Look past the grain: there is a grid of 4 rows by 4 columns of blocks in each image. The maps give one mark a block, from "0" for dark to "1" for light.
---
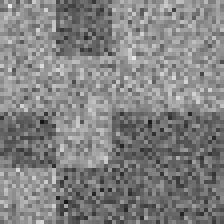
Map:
1 0 1 1
1 1 1 1
0 1 0 0
1 0 0 0
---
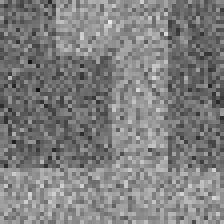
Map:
0 1 1 0
0 0 1 0
0 0 1 0
1 1 1 1
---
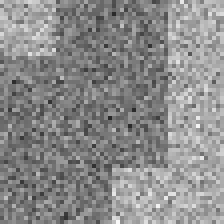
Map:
1 0 0 1
0 0 0 1
0 0 0 1
0 0 1 1
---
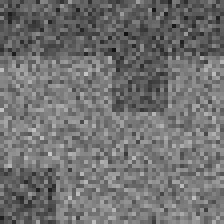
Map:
0 0 0 0
1 1 0 1
1 1 1 1
0 1 1 1
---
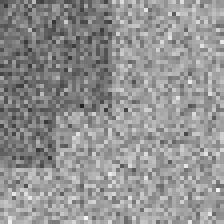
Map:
0 0 1 1
0 0 1 1
0 1 1 1
1 1 1 1
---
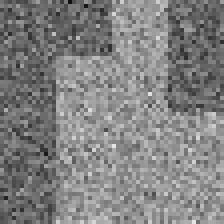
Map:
0 0 1 0
0 1 1 0
0 1 1 1
0 1 1 1
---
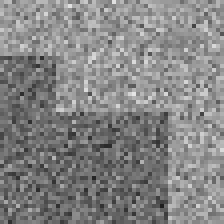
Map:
1 1 1 1
0 1 1 1
0 0 0 1
0 0 0 1
